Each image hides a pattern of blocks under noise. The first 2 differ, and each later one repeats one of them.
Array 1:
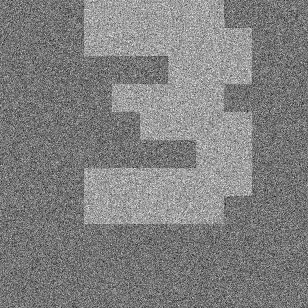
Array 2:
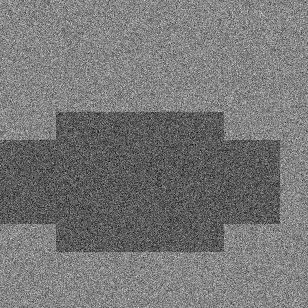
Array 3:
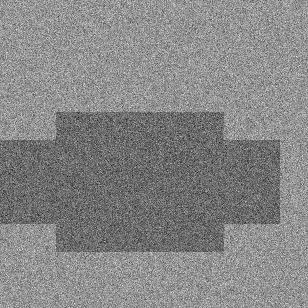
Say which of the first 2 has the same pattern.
2
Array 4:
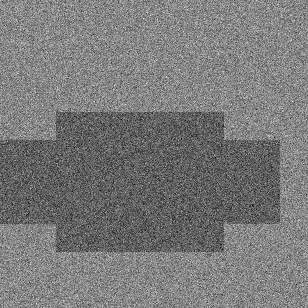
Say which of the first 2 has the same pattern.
2
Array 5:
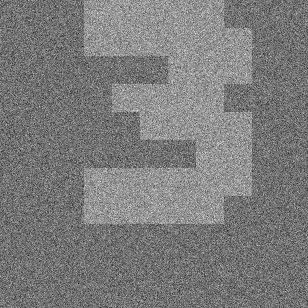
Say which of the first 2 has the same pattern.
1
